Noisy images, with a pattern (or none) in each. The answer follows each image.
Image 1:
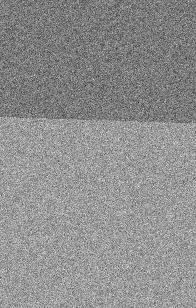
a sharp edge
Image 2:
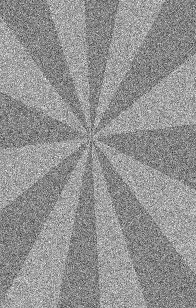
spokes from one point
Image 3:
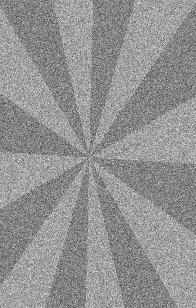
spokes from one point
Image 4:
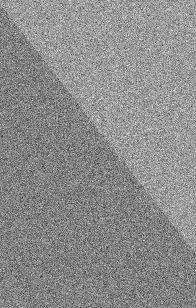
a sharp edge
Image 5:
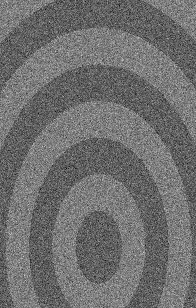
rings round one point
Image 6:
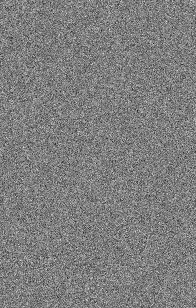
only noise
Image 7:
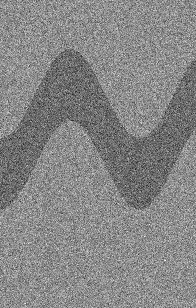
a wavy band
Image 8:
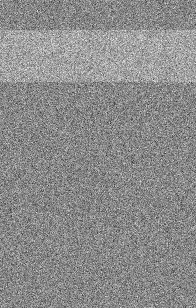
one horizontal stripe
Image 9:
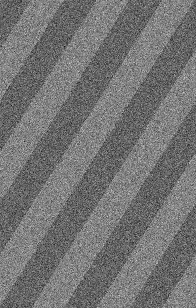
diagonal stripes
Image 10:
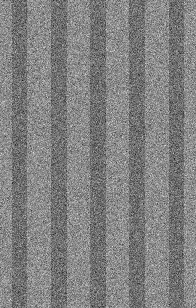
vertical stripes
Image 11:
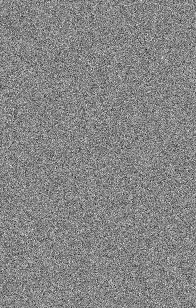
only noise
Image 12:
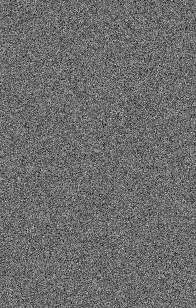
only noise
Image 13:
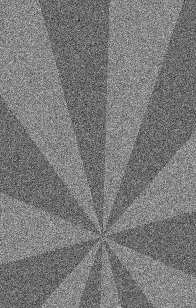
spokes from one point
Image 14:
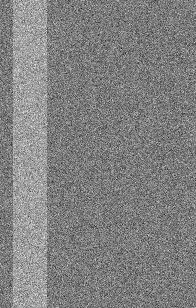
one vertical stripe
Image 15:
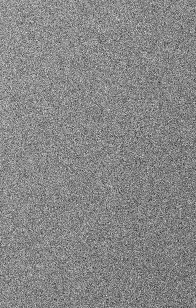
a smooth slope
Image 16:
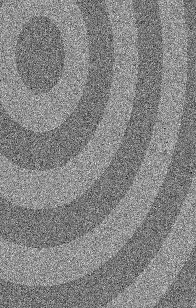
rings round one point
